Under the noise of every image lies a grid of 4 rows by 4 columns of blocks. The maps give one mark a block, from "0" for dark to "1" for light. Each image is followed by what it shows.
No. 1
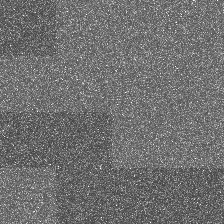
0 1 1 1
1 1 1 1
0 0 1 1
1 0 0 0
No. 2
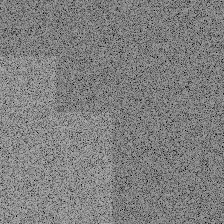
0 0 0 0
1 0 0 0
1 1 0 0
1 1 0 0
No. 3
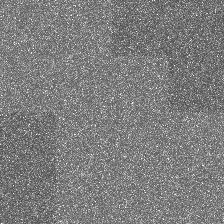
1 1 0 0
1 1 1 0
0 1 1 1
0 1 1 1
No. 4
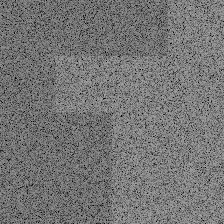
0 0 0 1
0 1 1 1
0 0 1 1
0 0 1 1
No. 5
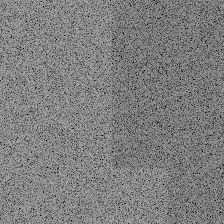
1 1 0 0
1 1 0 0
1 1 0 0
1 1 1 0
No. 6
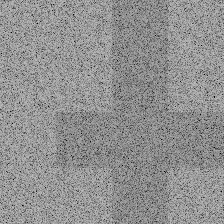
1 1 0 1
1 1 0 1
1 0 0 0
1 1 0 1
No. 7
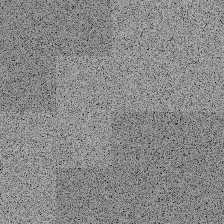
0 0 1 1
0 1 1 1
1 1 0 0
1 0 0 0
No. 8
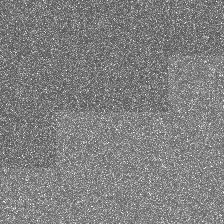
0 0 0 0
0 0 0 1
0 1 1 1
1 1 1 1
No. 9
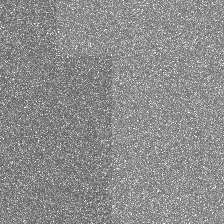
0 1 1 1
0 0 1 1
0 0 1 1
0 0 1 1
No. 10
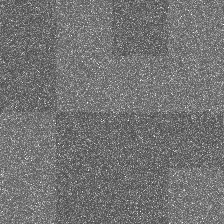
0 1 0 1
0 1 1 1
1 0 0 0
1 0 0 1
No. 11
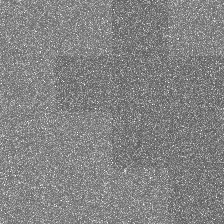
1 1 0 1
1 0 0 0
1 1 0 0
1 1 1 0
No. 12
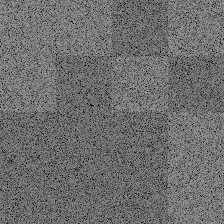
1 1 0 1
1 0 1 0
0 0 0 1
0 0 0 1
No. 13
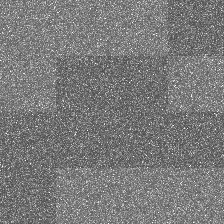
1 1 1 0
1 0 0 1
0 0 0 0
0 1 1 1
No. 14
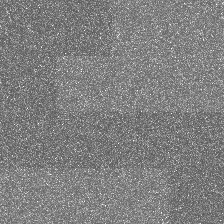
0 0 1 1
0 1 1 1
0 0 0 0
1 1 1 0
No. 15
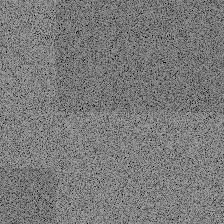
1 0 0 0
1 0 0 0
1 1 1 1
0 1 1 1
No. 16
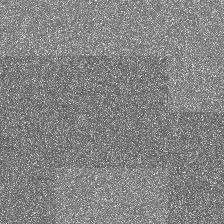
1 1 1 1
0 0 0 1
0 0 0 0
0 1 1 0
